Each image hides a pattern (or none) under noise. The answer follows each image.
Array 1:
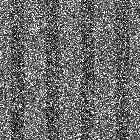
vertical stripes
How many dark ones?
4
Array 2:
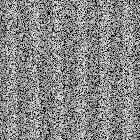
vertical stripes
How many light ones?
6
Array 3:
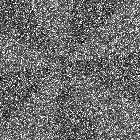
spokes from one point
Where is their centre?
centre
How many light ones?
5
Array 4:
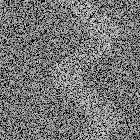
a wavy band
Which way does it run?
top to bottom
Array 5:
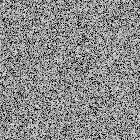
only noise
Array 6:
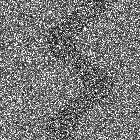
a wavy band
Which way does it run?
top to bottom
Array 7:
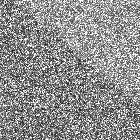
a sharp edge
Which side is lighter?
top right
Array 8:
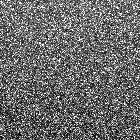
a smooth slope
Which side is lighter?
top
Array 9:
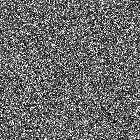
only noise
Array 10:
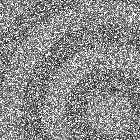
rings round one point
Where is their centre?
bottom right
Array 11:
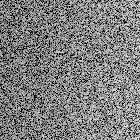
a smooth slope
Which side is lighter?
right
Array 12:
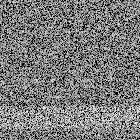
one horizontal stripe
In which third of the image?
bottom
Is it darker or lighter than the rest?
lighter
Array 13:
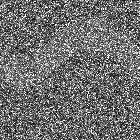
a wavy band
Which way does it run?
left to right
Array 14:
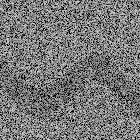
a wavy band
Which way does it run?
left to right
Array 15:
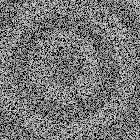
rings round one point
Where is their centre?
centre
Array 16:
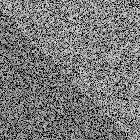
a sharp edge
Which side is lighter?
top right
